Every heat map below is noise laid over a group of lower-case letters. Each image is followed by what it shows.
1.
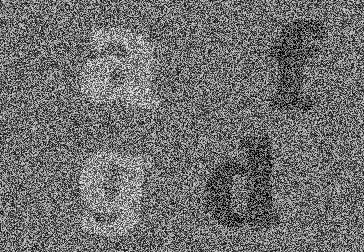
top left: light a; top right: dark f; bottom left: light g; bottom right: dark d
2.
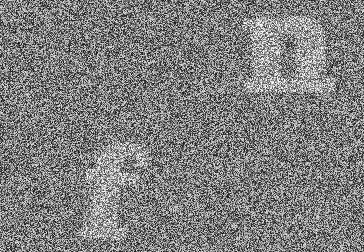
top right: light n; bottom left: light f
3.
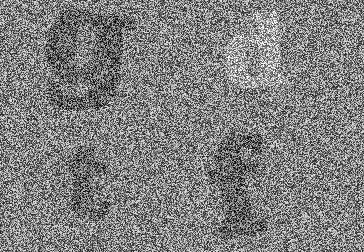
top left: dark g; top right: light d; bottom left: dark t; bottom right: dark f
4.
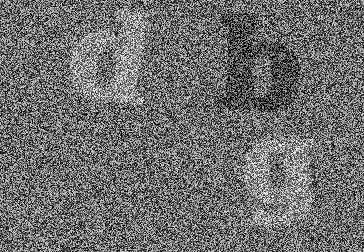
top left: light d; top right: dark b; bottom right: light g
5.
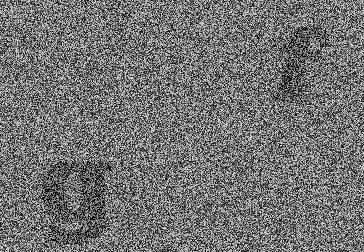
top right: dark f; bottom left: dark g
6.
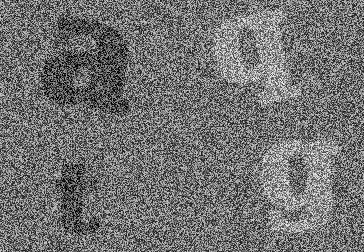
top left: dark a; top right: light q; bottom left: dark t; bottom right: light g
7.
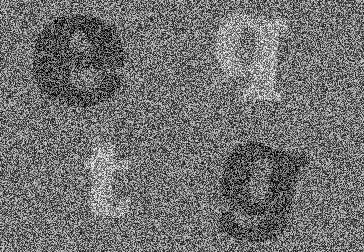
top left: dark e; top right: light q; bottom left: light t; bottom right: dark g
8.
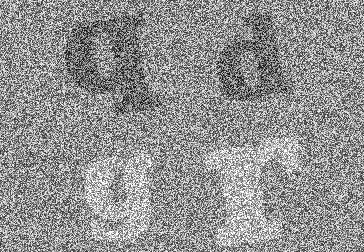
top left: dark q; top right: dark d; bottom left: light g; bottom right: light r
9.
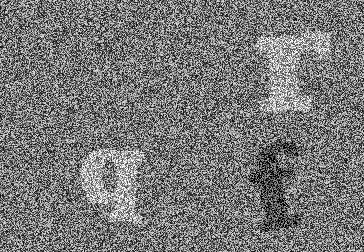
top right: light r; bottom left: light q; bottom right: dark f
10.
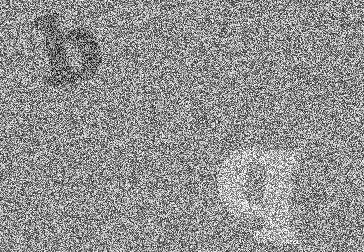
top left: dark b; bottom right: light q
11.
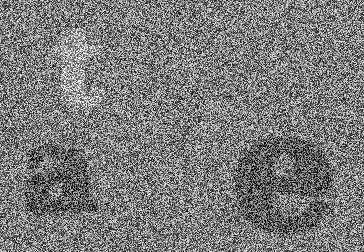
top left: light t; bottom left: dark a; bottom right: dark e
